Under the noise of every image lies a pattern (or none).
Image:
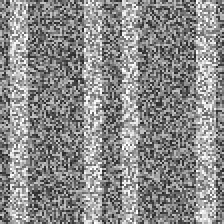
bands of columns
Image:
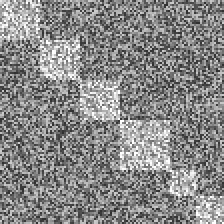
blocks along the diagonal
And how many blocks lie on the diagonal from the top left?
6
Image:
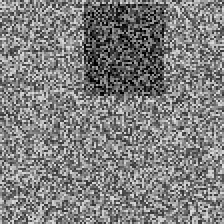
one block
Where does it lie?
top middle
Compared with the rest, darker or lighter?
darker
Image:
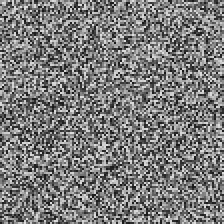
only noise
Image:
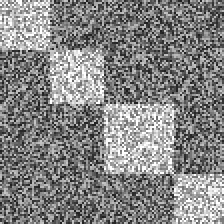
blocks along the diagonal
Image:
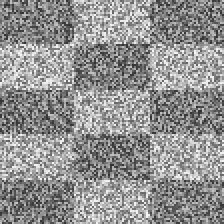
a checkerboard
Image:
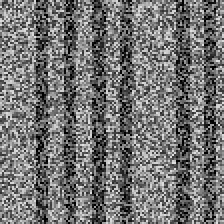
bands of columns
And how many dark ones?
6
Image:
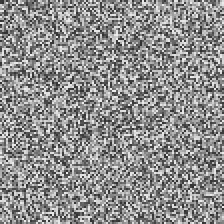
only noise
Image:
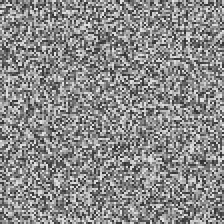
only noise
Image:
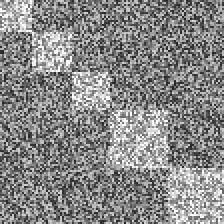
blocks along the diagonal
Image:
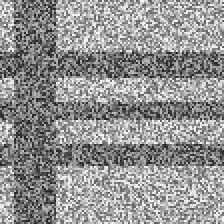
bands of rows crossing bands of columns
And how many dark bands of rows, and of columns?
3 and 1
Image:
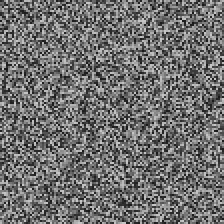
only noise
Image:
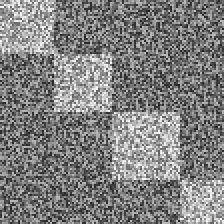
blocks along the diagonal
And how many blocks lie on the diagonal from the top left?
4
